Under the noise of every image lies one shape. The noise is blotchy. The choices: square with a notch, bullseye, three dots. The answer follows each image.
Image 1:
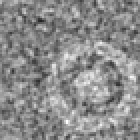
bullseye
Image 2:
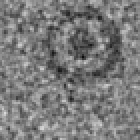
bullseye
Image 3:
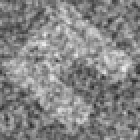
square with a notch
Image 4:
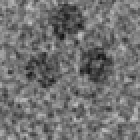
three dots
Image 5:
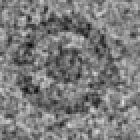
bullseye
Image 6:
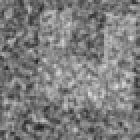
square with a notch
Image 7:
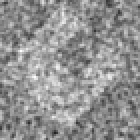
square with a notch
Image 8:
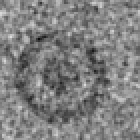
bullseye
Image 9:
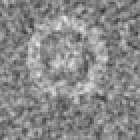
bullseye
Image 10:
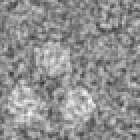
three dots
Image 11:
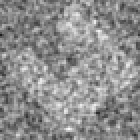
square with a notch
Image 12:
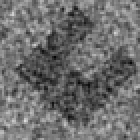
square with a notch
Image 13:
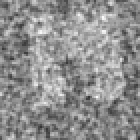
square with a notch
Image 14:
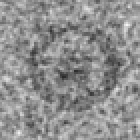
bullseye
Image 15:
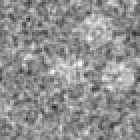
three dots
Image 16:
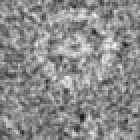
bullseye
